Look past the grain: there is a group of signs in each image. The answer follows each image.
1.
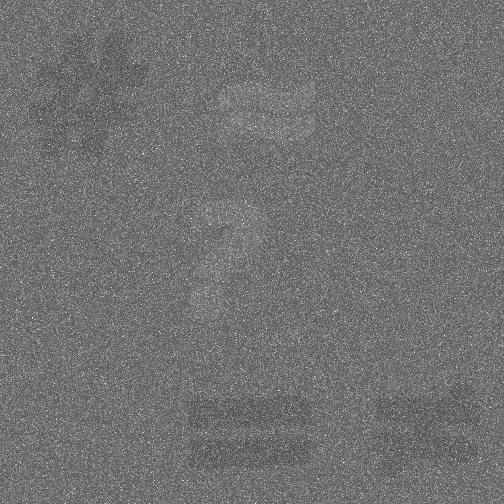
top left: dark hash sign; top middle: light approximately sign; centre: light question mark; bottom middle: dark equals sign; bottom right: dark not-equal sign
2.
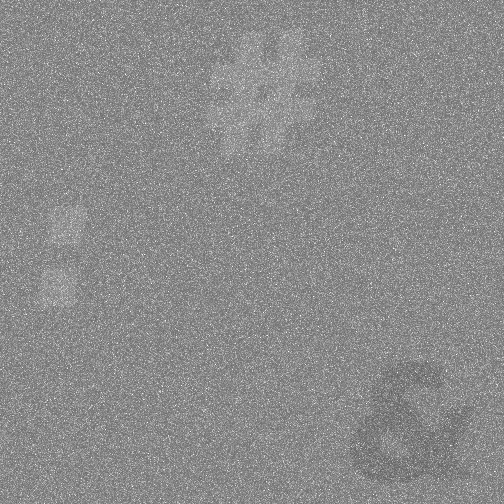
top middle: light hash sign; middle left: light colon; bottom right: dark ampersand
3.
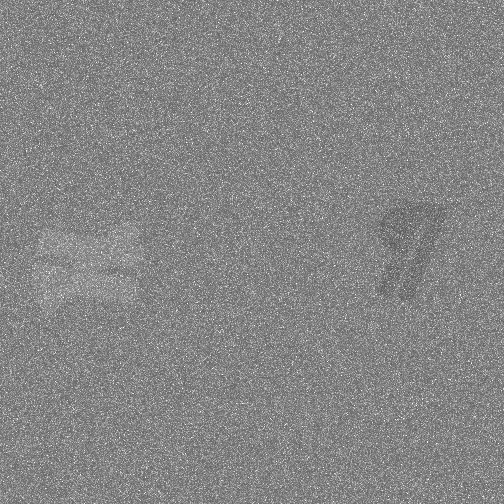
middle left: light not-equal sign; middle right: dark pilcrow
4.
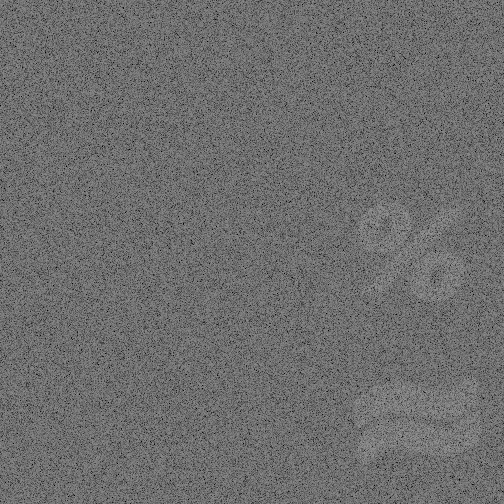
middle right: light percent sign; bottom right: light approximately sign
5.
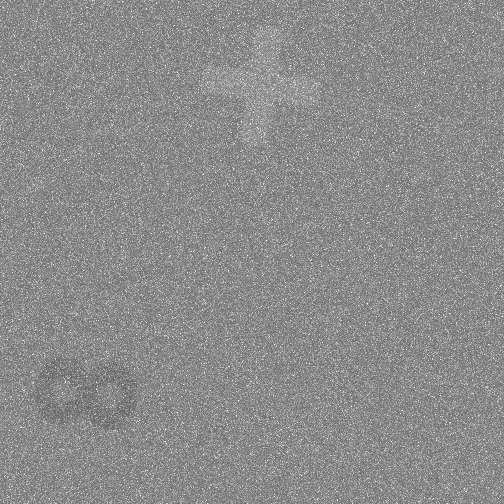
top middle: light plus sign; bottom left: dark infinity sign
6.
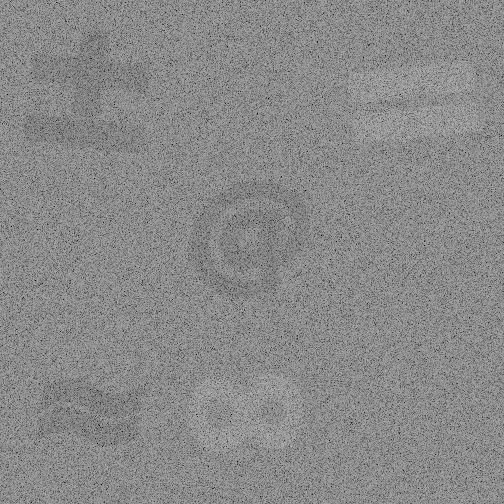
top left: dark plus-minus sign; top right: light equals sign; centre: dark at sign; bottom left: dark approximately sign; bottom middle: light infinity sign
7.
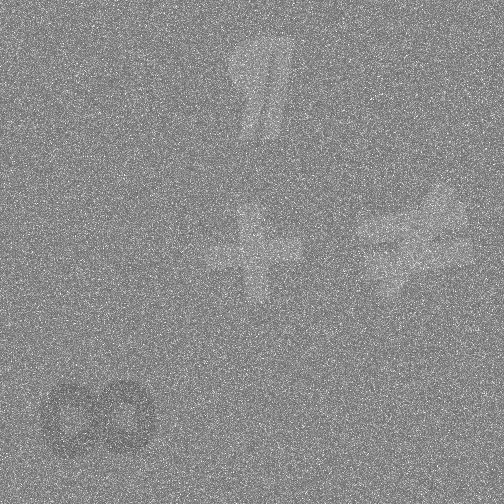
top middle: light pilcrow; centre: light plus sign; middle right: light not-equal sign; bottom left: dark infinity sign
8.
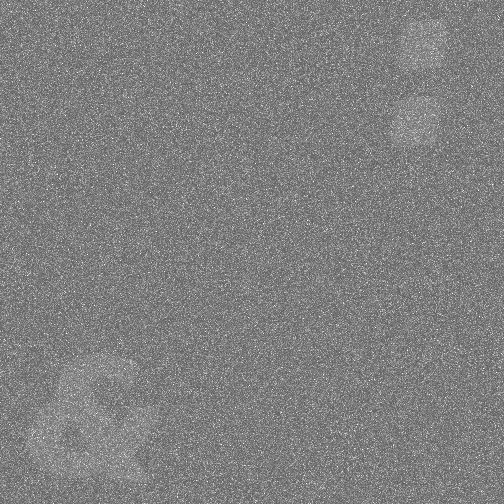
top right: light colon; bottom left: light ampersand
